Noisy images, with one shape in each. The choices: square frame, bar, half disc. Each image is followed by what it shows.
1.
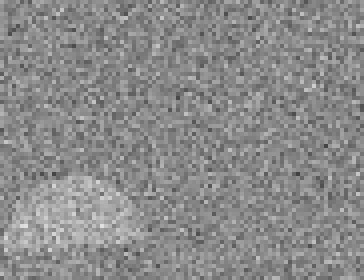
light half disc, bottom left
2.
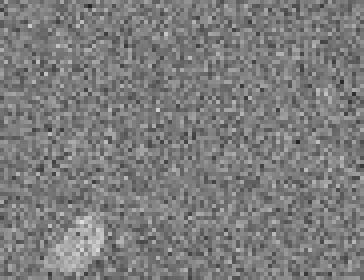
light half disc, bottom left
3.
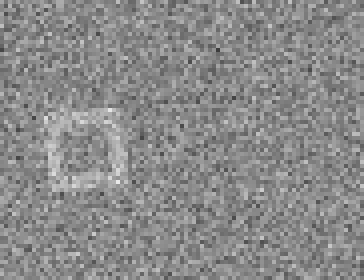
light square frame, middle left
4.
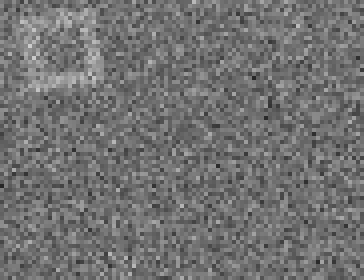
light square frame, top left
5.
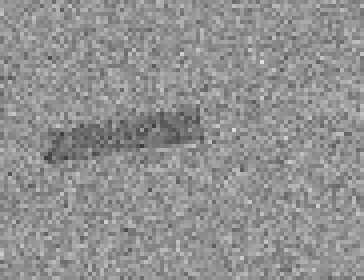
dark bar
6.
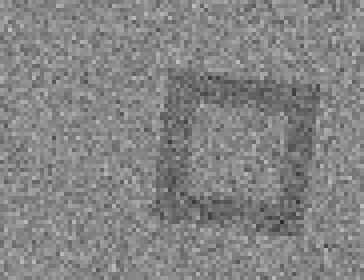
dark square frame
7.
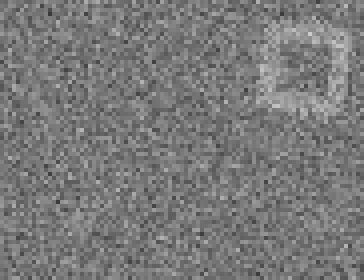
light square frame, top right
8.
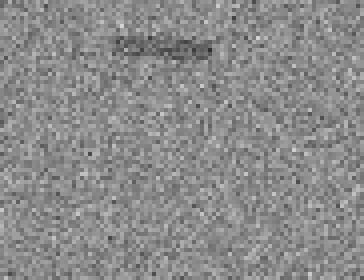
dark bar, top middle
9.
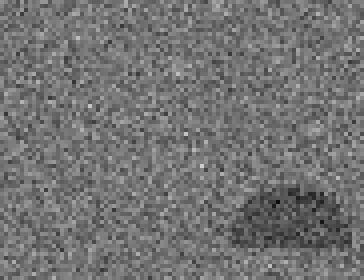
dark half disc, bottom right
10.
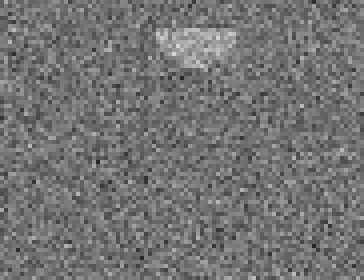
light half disc, top middle
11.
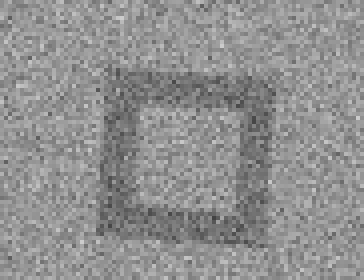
dark square frame
